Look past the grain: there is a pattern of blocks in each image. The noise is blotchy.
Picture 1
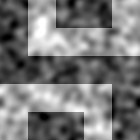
the same after a half turn
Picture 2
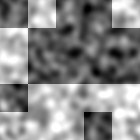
no symmetry
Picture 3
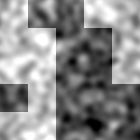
no symmetry
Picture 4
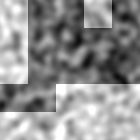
no symmetry
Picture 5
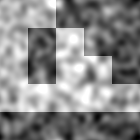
no symmetry
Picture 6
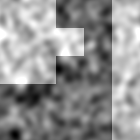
no symmetry
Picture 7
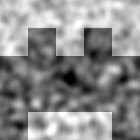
left and right mirror each other
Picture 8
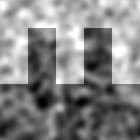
left and right mirror each other
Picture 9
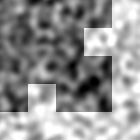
mirrored about the diagonal from the top left
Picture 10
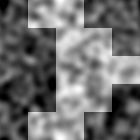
top and bottom mirror each other
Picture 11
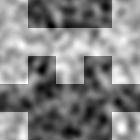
left and right mirror each other
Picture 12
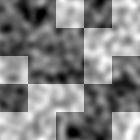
mirrored about the diagonal from the top left
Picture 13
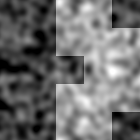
top and bottom mirror each other
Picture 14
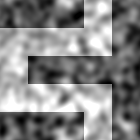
top and bottom mirror each other
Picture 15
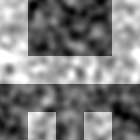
left and right mirror each other
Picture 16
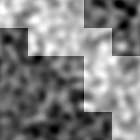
mirrored about the diagonal from the bottom left
